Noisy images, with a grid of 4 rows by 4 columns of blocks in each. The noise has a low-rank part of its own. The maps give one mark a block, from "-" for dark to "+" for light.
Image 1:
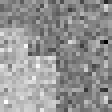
- - - -
+ - - -
+ + - -
+ + - -
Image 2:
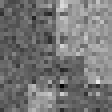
- - + +
- - + +
- - - +
- + - -
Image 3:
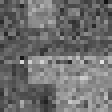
- + - -
- - - -
- + + +
- - + +
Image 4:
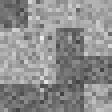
- + + +
+ + - +
+ + - -
- - - +
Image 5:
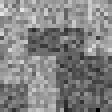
+ + + +
+ - - +
+ + - -
- + - -
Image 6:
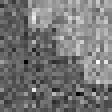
- + + +
- - + +
- - - +
- - - -
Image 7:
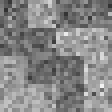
- + - -
- - + +
+ - - +
+ + - +
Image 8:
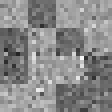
+ - + +
- + - +
- + + -
+ + - -
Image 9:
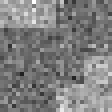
+ + - -
- - - -
- - - +
- - + +
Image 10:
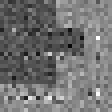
- - + +
- - - +
- - + +
+ + + +
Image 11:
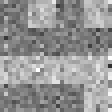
- + - +
- - - -
+ + + +
- - - +
